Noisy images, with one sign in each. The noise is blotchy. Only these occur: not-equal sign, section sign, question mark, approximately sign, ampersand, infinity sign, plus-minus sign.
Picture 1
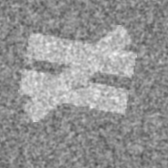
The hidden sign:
not-equal sign
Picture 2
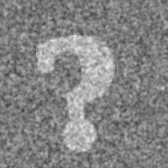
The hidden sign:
question mark
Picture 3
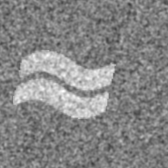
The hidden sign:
approximately sign
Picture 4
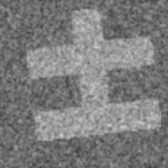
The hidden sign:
plus-minus sign
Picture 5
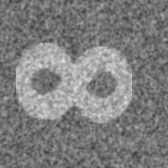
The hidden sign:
infinity sign
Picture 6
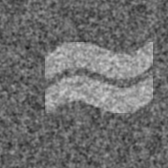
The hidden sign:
approximately sign
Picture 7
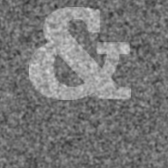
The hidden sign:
ampersand
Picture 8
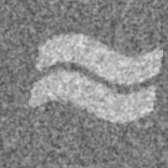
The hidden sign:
approximately sign
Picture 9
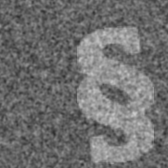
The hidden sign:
section sign
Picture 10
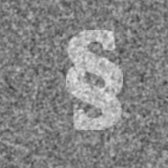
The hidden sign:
section sign
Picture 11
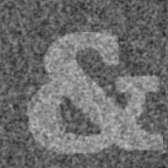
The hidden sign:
ampersand
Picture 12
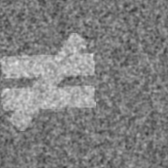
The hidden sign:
not-equal sign
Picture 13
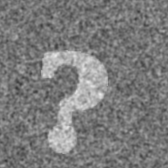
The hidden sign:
question mark
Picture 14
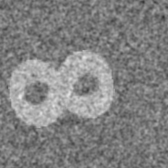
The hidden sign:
infinity sign
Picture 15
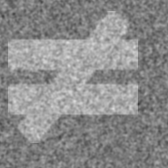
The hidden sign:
not-equal sign
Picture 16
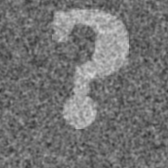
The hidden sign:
question mark
